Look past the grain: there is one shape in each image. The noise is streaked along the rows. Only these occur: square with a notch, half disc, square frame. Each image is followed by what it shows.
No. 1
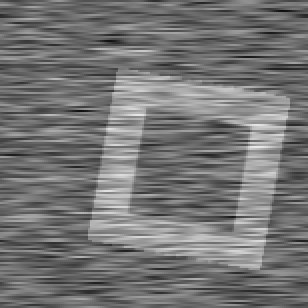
square frame
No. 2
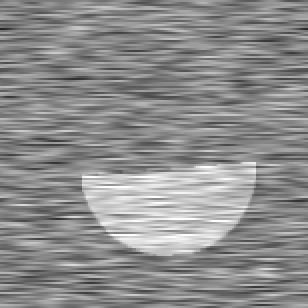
half disc
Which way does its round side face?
down
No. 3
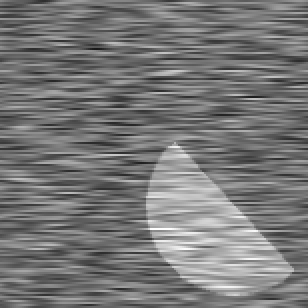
half disc
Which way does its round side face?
down and left
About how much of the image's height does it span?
half
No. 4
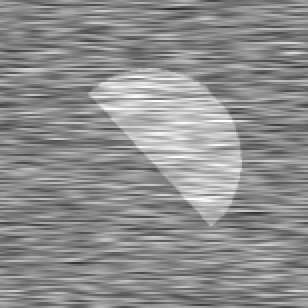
half disc
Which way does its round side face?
up and right
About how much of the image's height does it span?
half
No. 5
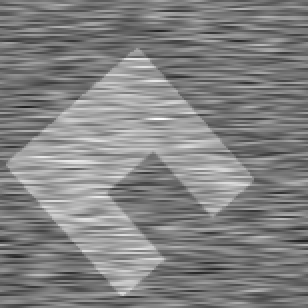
square with a notch
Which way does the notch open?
down and right
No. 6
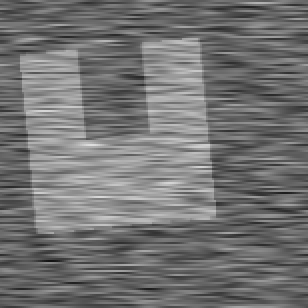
square with a notch
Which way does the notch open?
up
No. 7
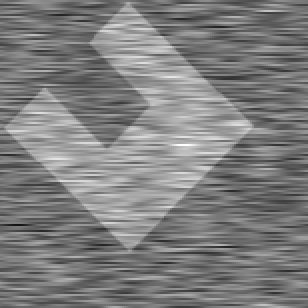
square with a notch
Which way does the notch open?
up and left
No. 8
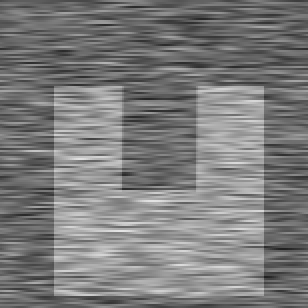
square with a notch
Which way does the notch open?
up
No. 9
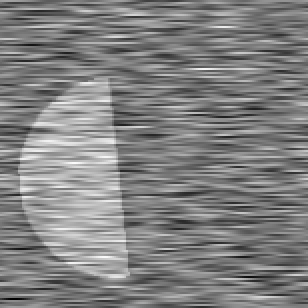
half disc
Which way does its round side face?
left
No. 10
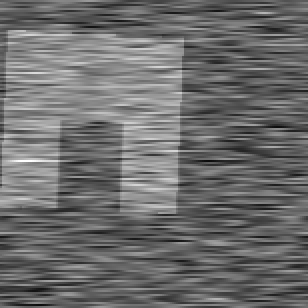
square with a notch
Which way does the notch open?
down
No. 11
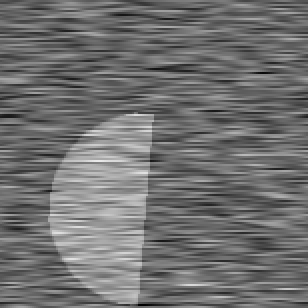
half disc
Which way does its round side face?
left
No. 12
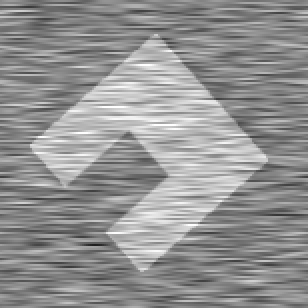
square with a notch
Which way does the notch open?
down and left
